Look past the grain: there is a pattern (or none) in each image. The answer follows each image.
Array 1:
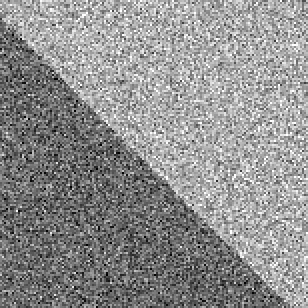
a sharp edge
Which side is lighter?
top right
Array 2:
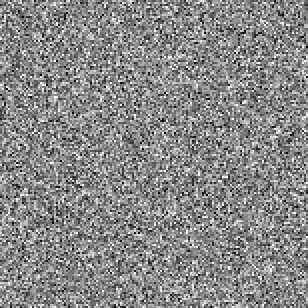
only noise
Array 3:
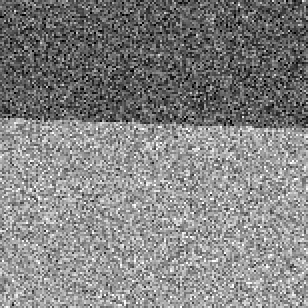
a sharp edge
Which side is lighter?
bottom
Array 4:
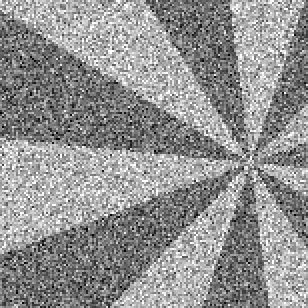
spokes from one point
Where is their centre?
middle right
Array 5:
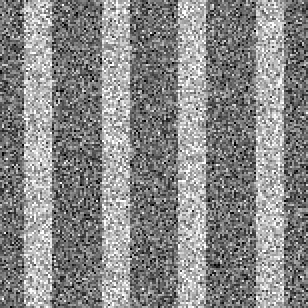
vertical stripes
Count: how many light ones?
4
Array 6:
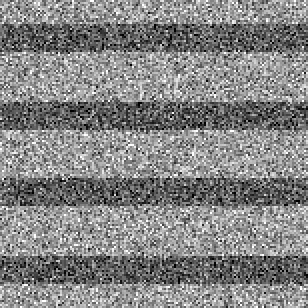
horizontal stripes
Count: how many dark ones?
4
